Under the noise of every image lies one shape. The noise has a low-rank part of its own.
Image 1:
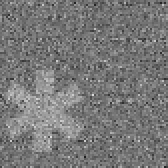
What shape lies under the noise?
asterisk
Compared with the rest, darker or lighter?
lighter
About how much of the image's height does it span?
half
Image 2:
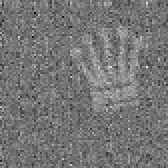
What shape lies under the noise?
chess queen
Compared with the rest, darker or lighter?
lighter
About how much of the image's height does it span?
half
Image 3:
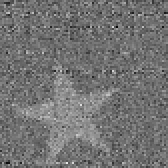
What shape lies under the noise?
star
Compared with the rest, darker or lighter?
lighter
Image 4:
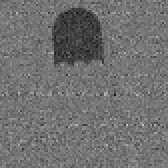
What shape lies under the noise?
ghost
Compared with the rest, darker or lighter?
darker
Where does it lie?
top middle
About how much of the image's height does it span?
a third
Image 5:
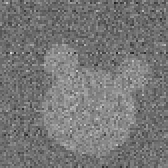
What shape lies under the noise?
bear's head
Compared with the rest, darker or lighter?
lighter
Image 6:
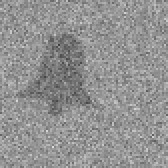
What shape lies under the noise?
bell
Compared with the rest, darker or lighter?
darker
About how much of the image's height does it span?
half
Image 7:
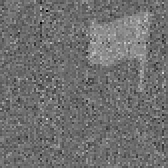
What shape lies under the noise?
flag
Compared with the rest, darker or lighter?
lighter
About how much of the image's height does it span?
half
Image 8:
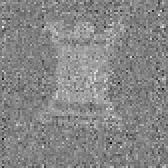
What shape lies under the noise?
chess rook
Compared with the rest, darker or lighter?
lighter
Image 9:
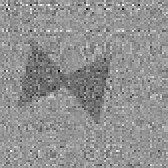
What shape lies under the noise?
bow tie
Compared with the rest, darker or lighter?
darker
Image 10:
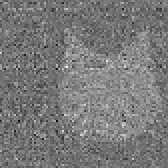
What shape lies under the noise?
cat's head
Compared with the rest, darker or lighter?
lighter
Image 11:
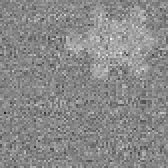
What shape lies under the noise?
turtle
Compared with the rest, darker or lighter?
lighter
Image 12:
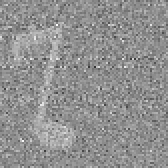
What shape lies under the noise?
musical note
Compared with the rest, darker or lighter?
lighter
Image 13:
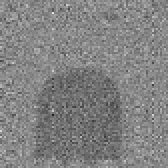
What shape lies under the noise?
ghost
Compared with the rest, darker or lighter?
darker
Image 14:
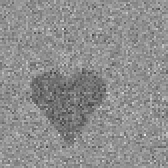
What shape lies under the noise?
heart
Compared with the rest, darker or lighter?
darker
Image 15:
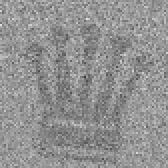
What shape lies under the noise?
chess queen
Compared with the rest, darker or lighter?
darker
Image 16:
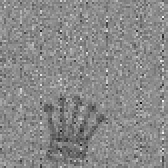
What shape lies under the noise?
chess queen
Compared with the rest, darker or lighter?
darker
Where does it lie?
bottom middle
